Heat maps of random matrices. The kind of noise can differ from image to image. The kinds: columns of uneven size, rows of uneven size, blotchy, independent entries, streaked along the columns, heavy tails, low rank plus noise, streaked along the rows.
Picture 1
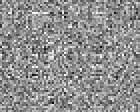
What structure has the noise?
low rank plus noise
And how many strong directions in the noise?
two
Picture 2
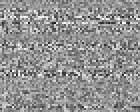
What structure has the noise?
rows of uneven size
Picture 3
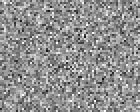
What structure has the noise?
independent entries
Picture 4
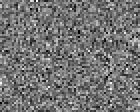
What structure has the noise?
low rank plus noise
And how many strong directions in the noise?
five to eight
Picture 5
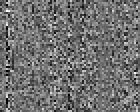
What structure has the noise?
columns of uneven size
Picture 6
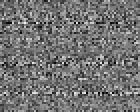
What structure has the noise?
rows of uneven size
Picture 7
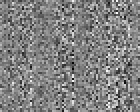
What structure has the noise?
columns of uneven size
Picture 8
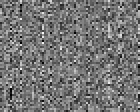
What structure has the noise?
columns of uneven size
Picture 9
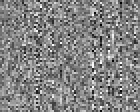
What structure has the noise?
columns of uneven size
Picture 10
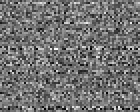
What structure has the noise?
rows of uneven size
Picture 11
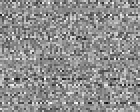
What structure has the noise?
rows of uneven size
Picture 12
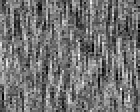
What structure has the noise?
streaked along the columns
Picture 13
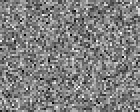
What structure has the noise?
independent entries
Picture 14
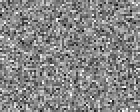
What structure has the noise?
independent entries
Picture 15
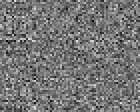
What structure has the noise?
low rank plus noise
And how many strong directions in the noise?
two
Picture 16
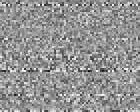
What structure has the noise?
rows of uneven size
